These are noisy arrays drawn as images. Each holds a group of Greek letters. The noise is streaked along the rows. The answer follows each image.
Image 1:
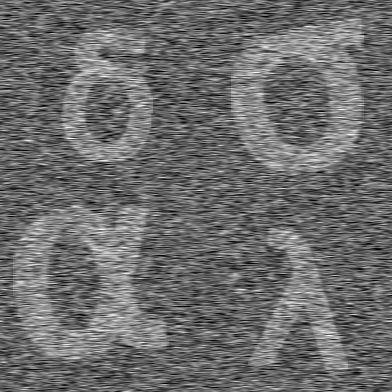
top left: light delta; top right: light sigma; bottom left: light alpha; bottom right: light lambda
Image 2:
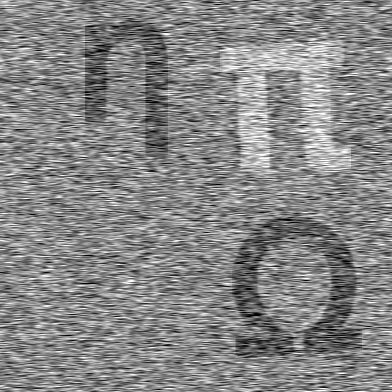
top left: dark eta; top right: light pi; bottom right: dark omega
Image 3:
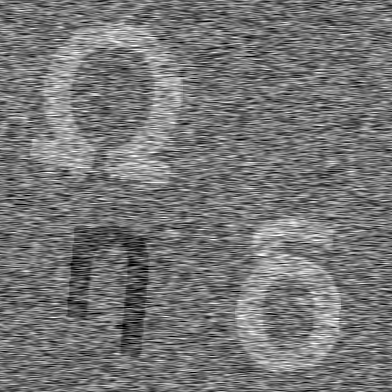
top left: light omega; bottom left: dark eta; bottom right: light delta
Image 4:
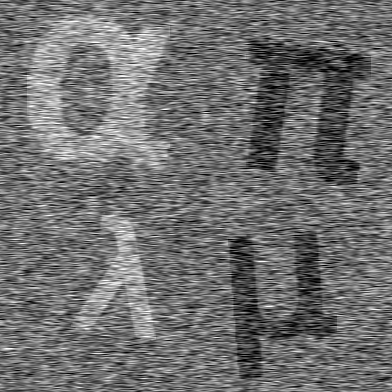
top left: light alpha; top right: dark pi; bottom left: light lambda; bottom right: dark mu
